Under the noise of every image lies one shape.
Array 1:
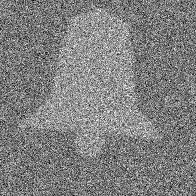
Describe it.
light bell
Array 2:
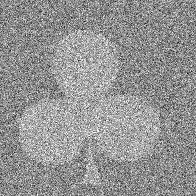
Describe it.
light club
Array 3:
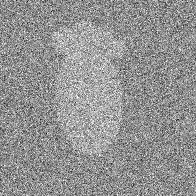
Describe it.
light footprint
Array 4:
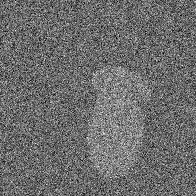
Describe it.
light footprint
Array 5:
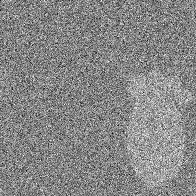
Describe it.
light footprint
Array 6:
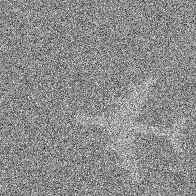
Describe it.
light airplane
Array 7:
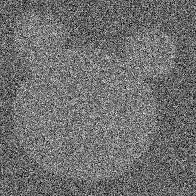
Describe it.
light bear's head
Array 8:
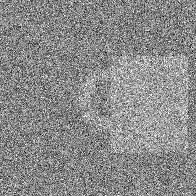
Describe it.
light cup
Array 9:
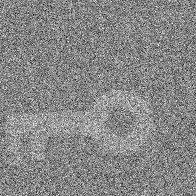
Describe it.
light key
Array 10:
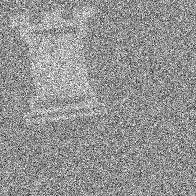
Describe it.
light chess rook
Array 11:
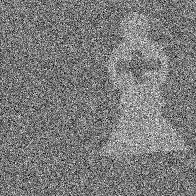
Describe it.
light chess bishop
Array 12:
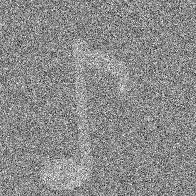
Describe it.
light musical note
